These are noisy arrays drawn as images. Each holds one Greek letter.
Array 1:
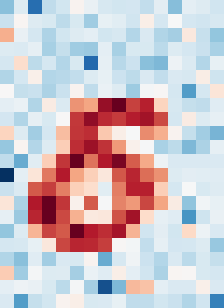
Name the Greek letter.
delta
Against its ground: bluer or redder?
redder
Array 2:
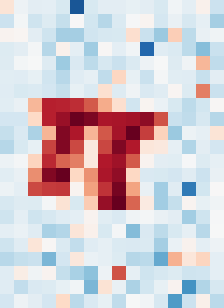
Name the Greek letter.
pi
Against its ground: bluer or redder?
redder
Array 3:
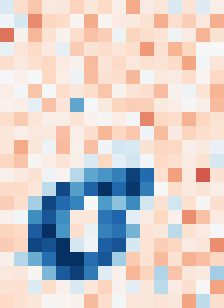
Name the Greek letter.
sigma
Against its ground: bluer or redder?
bluer
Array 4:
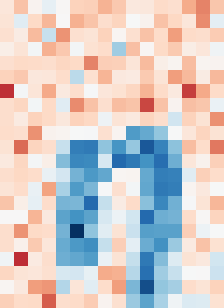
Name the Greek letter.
eta
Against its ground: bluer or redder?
bluer
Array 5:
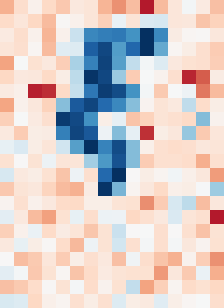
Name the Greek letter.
xi
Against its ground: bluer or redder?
bluer
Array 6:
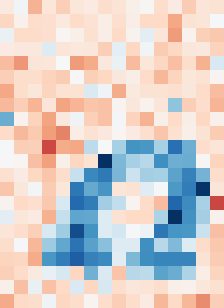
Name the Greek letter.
omega
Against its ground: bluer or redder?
bluer
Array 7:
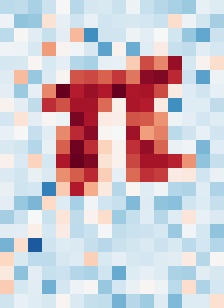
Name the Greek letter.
pi
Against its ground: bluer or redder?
redder
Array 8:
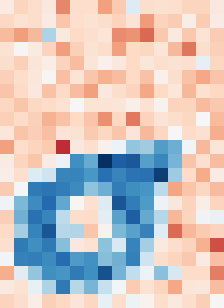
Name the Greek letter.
sigma
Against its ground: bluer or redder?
bluer
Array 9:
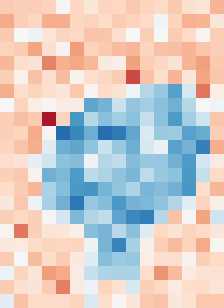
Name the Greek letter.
phi
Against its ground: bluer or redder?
bluer
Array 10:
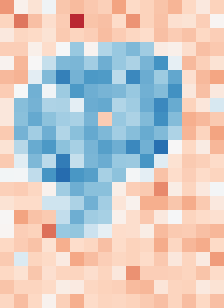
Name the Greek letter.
phi
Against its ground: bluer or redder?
bluer
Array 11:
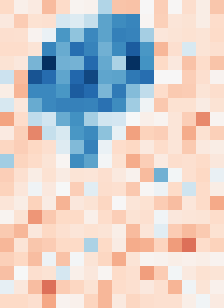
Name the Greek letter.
phi
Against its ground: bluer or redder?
bluer
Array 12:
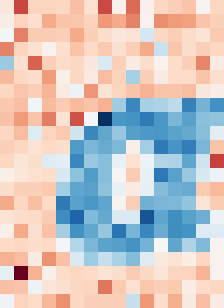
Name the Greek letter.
alpha
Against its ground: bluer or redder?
bluer
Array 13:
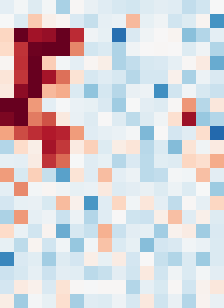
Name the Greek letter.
xi
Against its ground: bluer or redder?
redder
